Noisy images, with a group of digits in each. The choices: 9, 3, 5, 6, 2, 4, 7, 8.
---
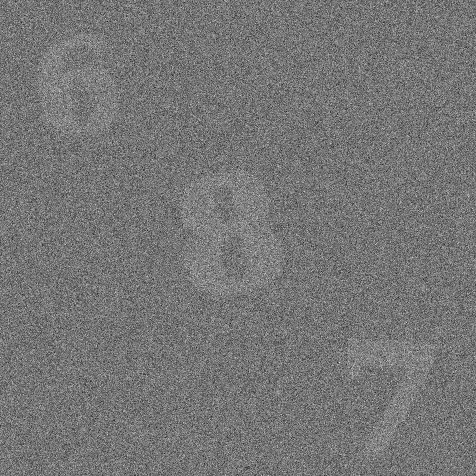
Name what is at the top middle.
nothing
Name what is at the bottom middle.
nothing
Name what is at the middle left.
nothing
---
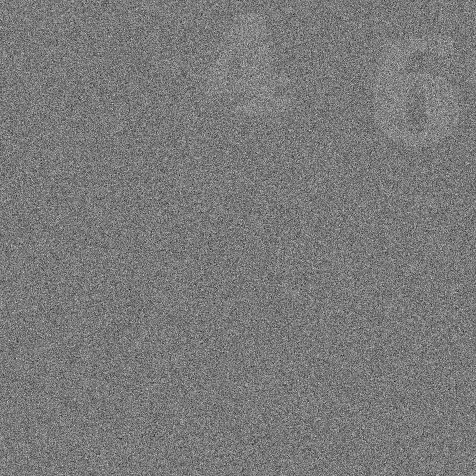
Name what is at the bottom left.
nothing
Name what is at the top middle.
4
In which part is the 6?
top right
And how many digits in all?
2
